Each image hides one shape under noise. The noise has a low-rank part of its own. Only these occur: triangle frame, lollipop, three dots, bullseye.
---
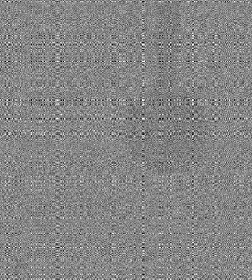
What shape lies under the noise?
lollipop
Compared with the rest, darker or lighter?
darker
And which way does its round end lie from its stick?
down
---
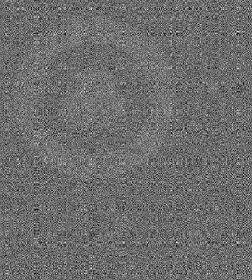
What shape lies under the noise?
bullseye
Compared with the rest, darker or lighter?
lighter
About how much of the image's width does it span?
two thirds
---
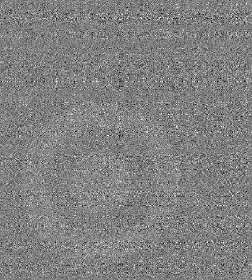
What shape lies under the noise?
bullseye
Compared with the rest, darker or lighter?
lighter
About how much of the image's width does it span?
two thirds
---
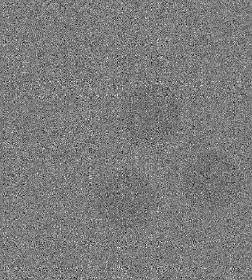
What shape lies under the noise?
three dots
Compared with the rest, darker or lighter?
darker
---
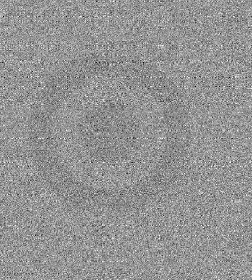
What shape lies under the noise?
bullseye
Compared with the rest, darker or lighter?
darker
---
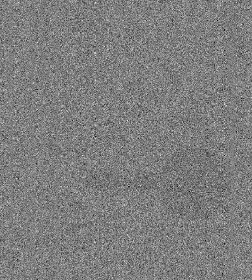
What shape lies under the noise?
lollipop
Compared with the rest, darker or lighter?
darker
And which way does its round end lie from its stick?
right
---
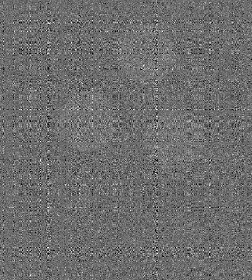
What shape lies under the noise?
three dots
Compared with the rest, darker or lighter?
lighter
